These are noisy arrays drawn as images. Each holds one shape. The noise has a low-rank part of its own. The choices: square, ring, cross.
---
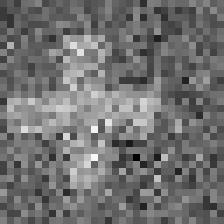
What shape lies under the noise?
cross
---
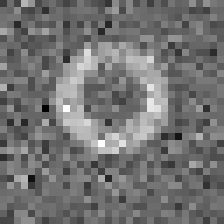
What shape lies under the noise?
ring
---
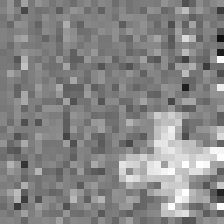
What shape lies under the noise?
cross
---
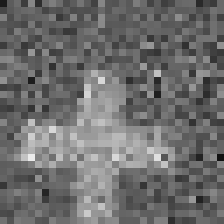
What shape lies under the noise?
cross
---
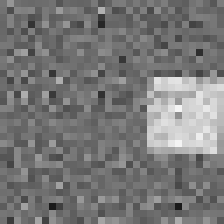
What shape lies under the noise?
square
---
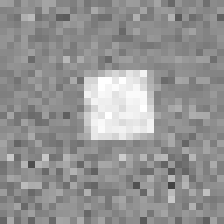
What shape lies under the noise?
square
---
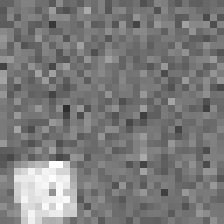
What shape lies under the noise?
square
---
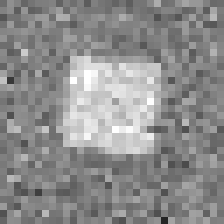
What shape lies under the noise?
square
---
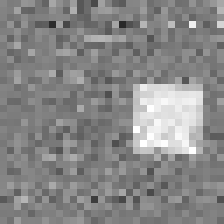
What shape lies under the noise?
square
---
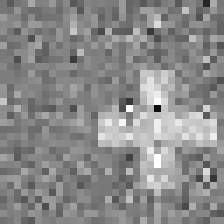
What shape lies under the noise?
cross
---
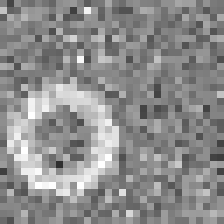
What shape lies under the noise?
ring
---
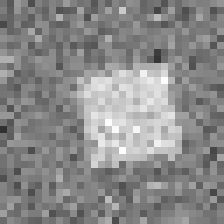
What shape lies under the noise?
square
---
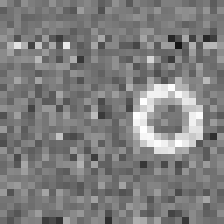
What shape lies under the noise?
ring
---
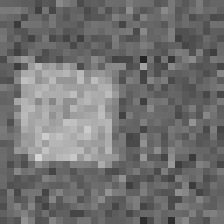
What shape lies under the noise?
square
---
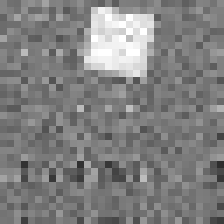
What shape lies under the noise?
square
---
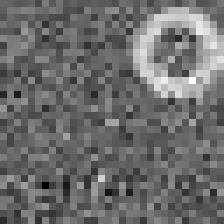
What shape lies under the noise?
ring
